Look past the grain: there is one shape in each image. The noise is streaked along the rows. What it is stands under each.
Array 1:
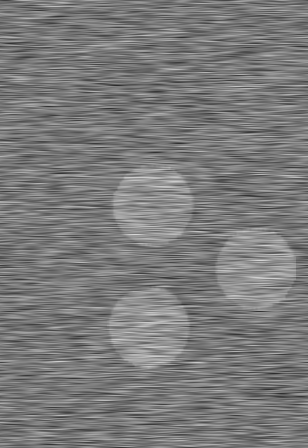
three dots
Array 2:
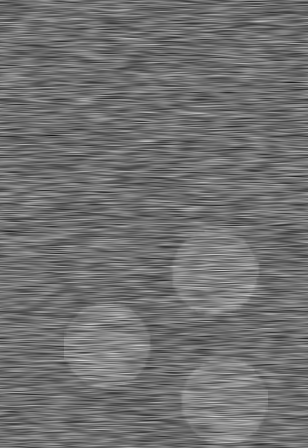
three dots
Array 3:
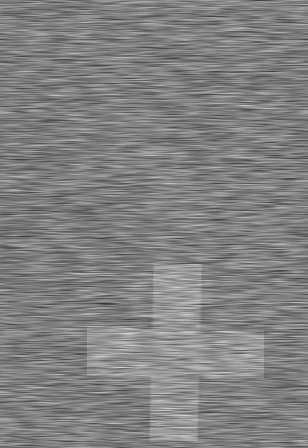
cross
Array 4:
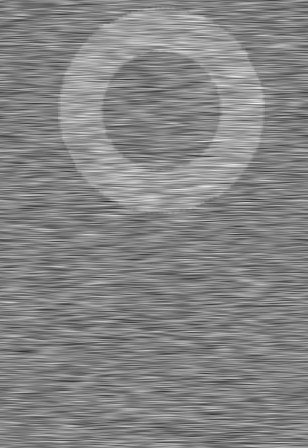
ring
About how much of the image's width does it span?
two thirds
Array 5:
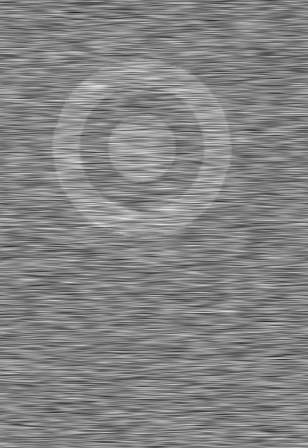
bullseye
